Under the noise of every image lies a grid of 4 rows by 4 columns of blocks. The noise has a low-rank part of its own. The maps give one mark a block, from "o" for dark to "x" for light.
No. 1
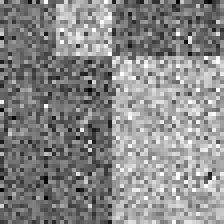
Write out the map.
o x o o
o o x x
o o x x
o o x x
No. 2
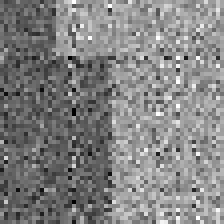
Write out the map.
o x x x
o o x x
o o x x
o o x x
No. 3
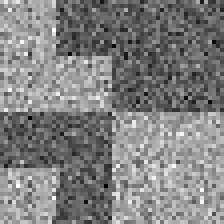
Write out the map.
x o o o
x x o o
o o x x
x o x x
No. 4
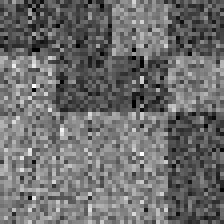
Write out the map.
o o x o
x o o x
x x x o
x x x o
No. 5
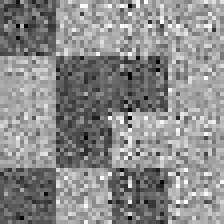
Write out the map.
o x x x
x o o x
x o x x
o x o x
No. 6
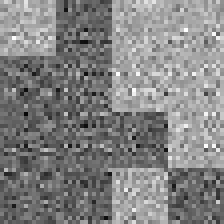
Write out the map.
x o x x
o o x x
o o o x
o o x o
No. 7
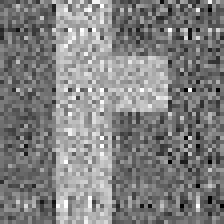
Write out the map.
o x o o
o x x o
o x o o
o x o o
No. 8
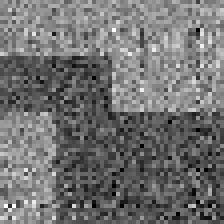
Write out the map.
x x x x
o o x x
x o o o
x o o o
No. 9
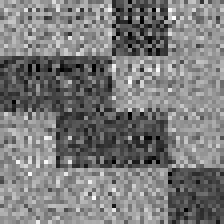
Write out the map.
x x o x
o o x x
x o o x
x x x o
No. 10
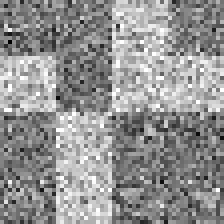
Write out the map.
o o x o
x o x x
o x o o
o x o o
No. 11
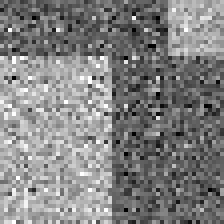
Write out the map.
o o o x
x x o o
x x o o
x x o o
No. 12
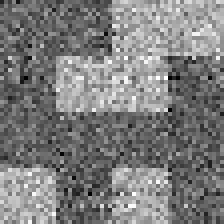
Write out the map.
o o x x
o x x o
o o o o
x o x o
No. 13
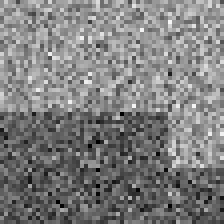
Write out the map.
x x x x
x x x x
o o o x
o o o o
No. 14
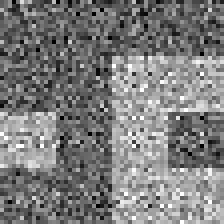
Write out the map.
o o o o
o o x x
x o x o
o o x x
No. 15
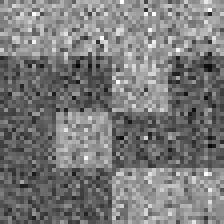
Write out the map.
x x x x
o o x o
o x o o
o o x x
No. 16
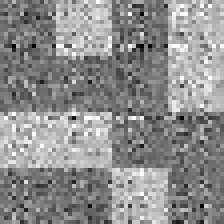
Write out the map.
o x o x
o o o x
x x o o
o o x o
